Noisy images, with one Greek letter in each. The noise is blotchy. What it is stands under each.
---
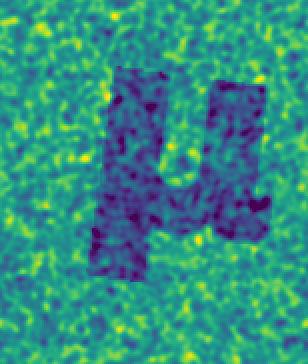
mu
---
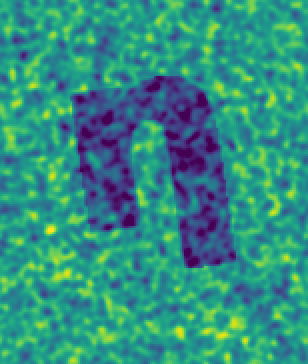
eta
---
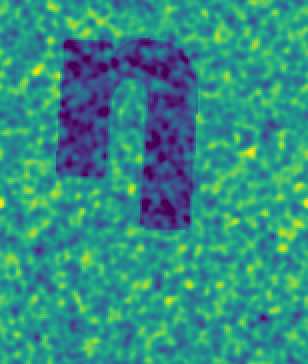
eta
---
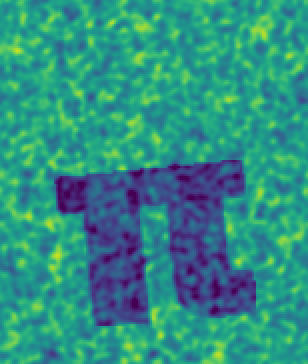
pi
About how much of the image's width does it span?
two thirds
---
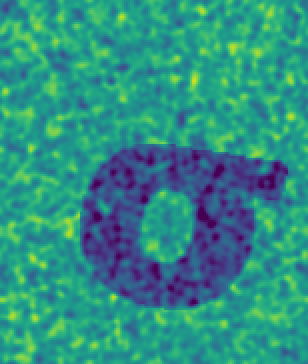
sigma
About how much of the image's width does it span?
two thirds
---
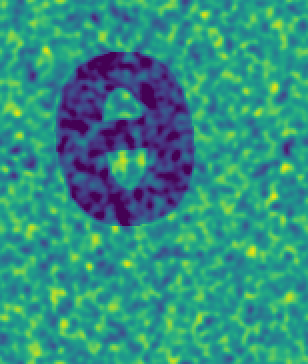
theta
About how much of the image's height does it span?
half
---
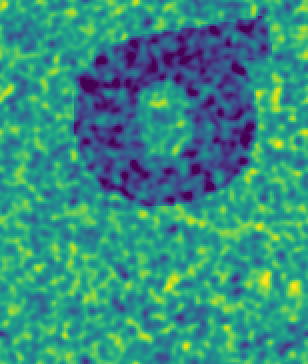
sigma
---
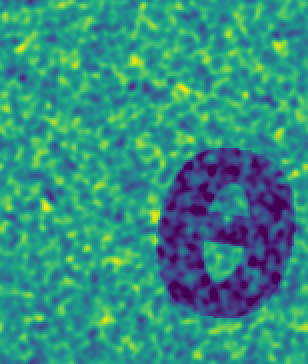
theta
